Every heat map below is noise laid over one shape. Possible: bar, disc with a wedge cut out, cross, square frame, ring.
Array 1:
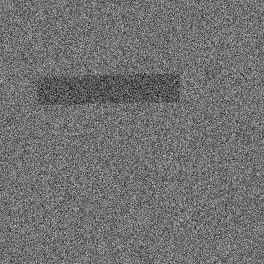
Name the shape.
bar
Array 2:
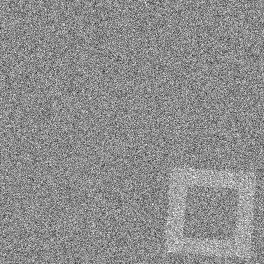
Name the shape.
square frame
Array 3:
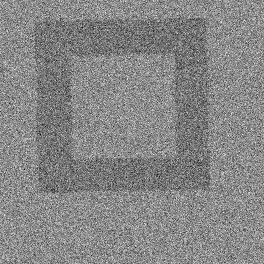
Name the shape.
square frame
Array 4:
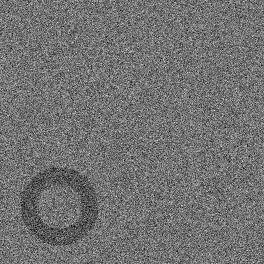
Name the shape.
ring
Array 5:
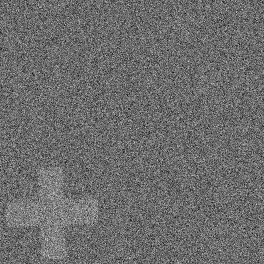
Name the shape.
cross
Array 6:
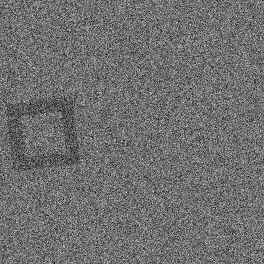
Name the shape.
square frame
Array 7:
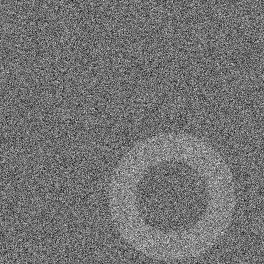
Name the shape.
ring
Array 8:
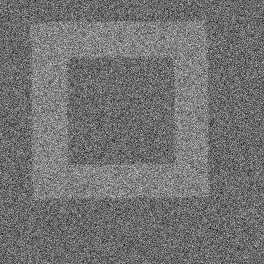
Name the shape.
square frame
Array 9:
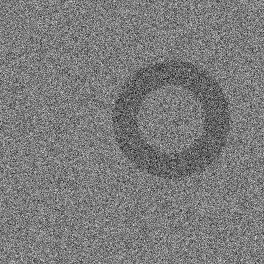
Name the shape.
ring
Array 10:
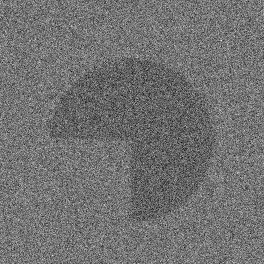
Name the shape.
disc with a wedge cut out
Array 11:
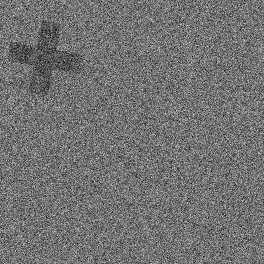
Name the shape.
cross
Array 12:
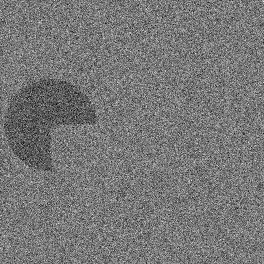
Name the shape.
disc with a wedge cut out
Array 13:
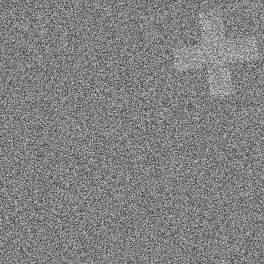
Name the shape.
cross
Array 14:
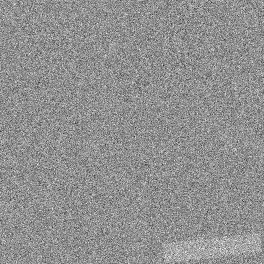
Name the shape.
bar
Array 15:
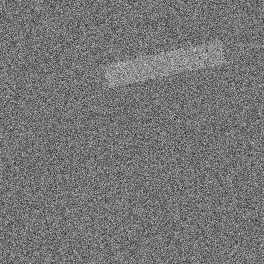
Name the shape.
bar
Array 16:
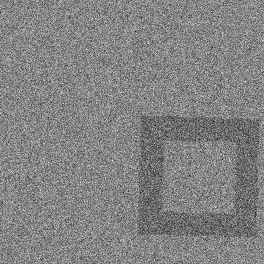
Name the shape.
square frame
